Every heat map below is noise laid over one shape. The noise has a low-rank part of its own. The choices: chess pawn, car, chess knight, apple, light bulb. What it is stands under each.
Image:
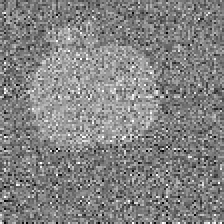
light apple
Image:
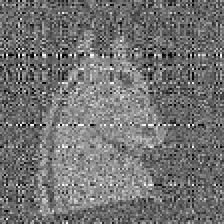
light chess knight
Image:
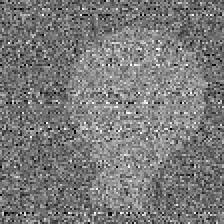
light light bulb
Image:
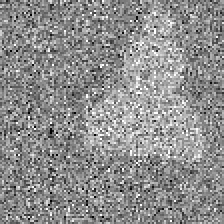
light chess pawn
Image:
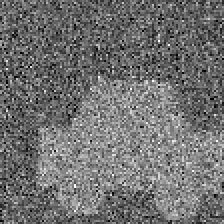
light car
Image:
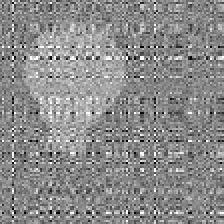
light light bulb
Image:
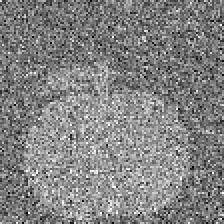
light apple
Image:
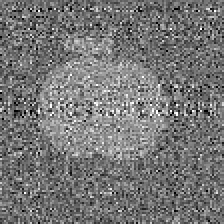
light apple
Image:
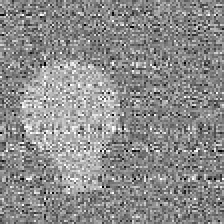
light light bulb
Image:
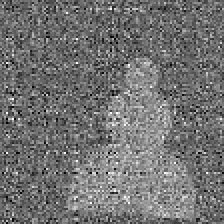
light chess pawn
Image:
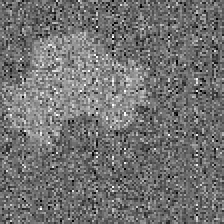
light car
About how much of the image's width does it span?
two thirds
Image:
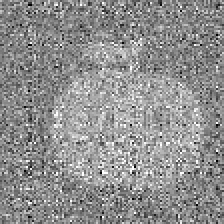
light apple
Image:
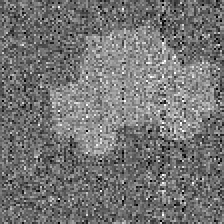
light car
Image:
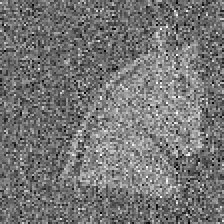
light chess knight
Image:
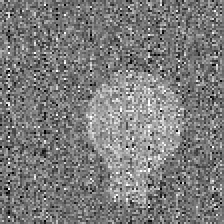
light light bulb
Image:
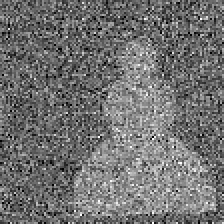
light chess pawn
